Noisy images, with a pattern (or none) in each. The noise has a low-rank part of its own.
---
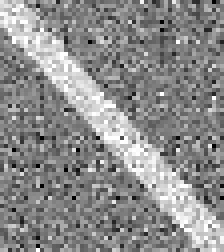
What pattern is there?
a diagonal band
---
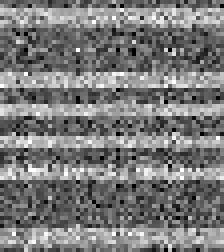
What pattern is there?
bands of rows
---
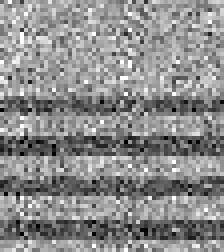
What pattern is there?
bands of rows
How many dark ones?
4
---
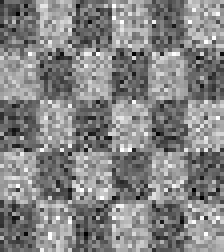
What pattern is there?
a checkerboard
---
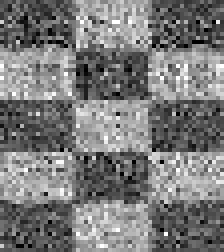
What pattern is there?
a checkerboard
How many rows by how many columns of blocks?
5 by 3
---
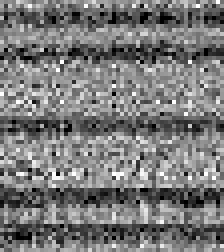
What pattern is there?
bands of rows
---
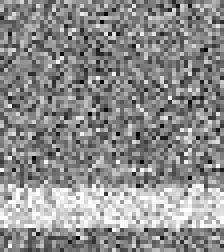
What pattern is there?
one band of rows
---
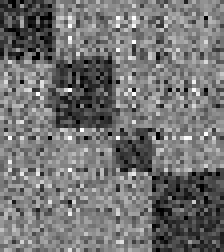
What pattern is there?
blocks along the diagonal
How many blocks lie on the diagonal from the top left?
4
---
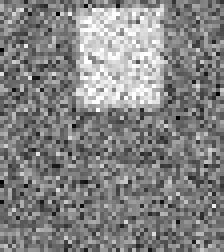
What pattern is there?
one block
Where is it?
top middle
